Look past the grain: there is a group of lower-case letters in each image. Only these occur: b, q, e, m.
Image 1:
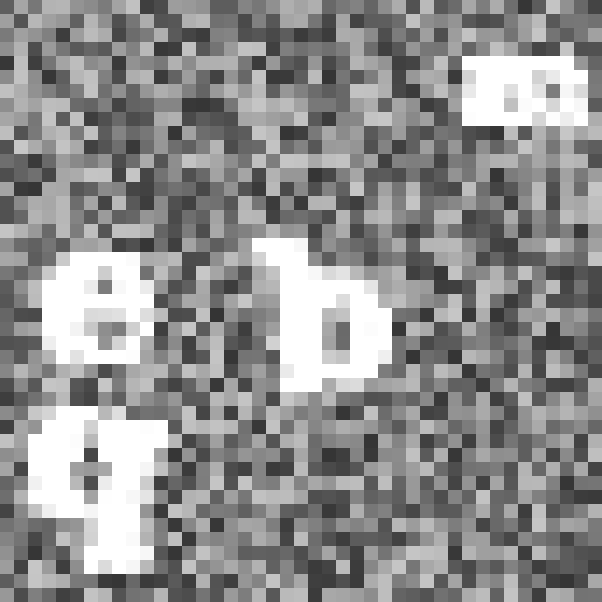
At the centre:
b
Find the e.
middle left
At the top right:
m
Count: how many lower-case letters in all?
4
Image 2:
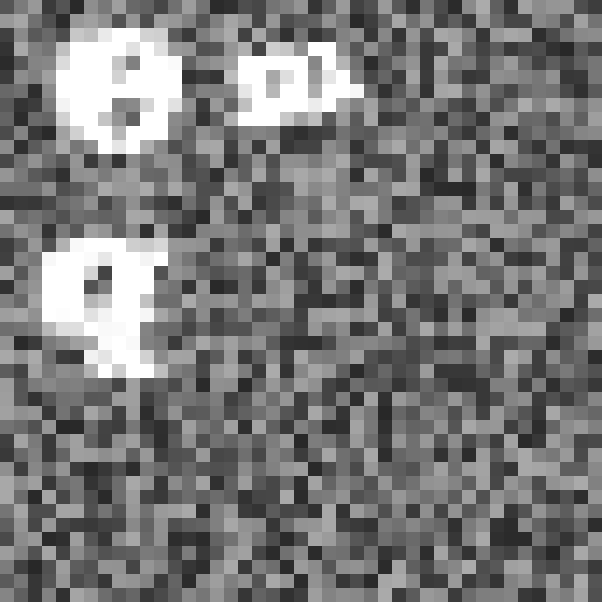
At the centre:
nothing
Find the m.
top middle
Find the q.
middle left
